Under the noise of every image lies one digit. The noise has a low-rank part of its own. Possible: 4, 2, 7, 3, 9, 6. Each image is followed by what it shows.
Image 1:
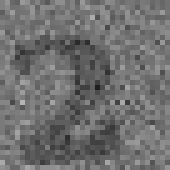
2
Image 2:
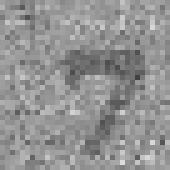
7
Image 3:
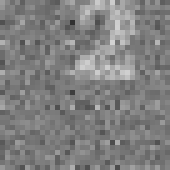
2
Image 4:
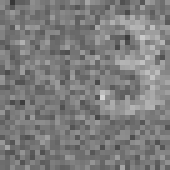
3
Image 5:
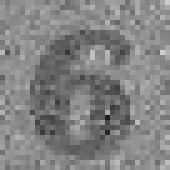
6
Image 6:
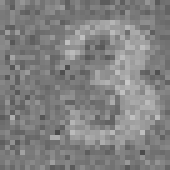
3
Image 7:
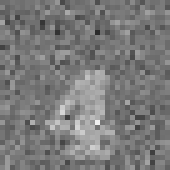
4
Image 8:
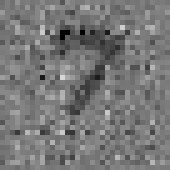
7
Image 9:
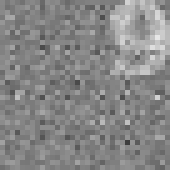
9
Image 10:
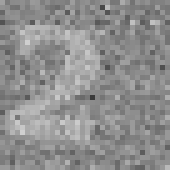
2
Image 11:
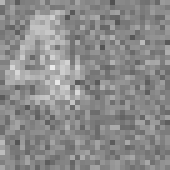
4
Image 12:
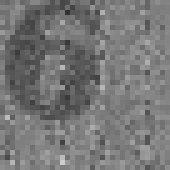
6
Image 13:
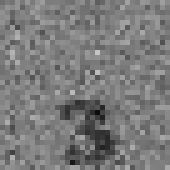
3
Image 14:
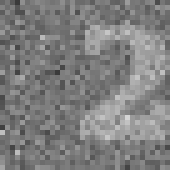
2
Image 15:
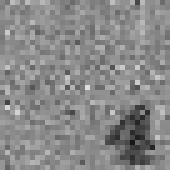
4
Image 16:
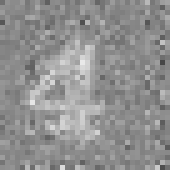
4
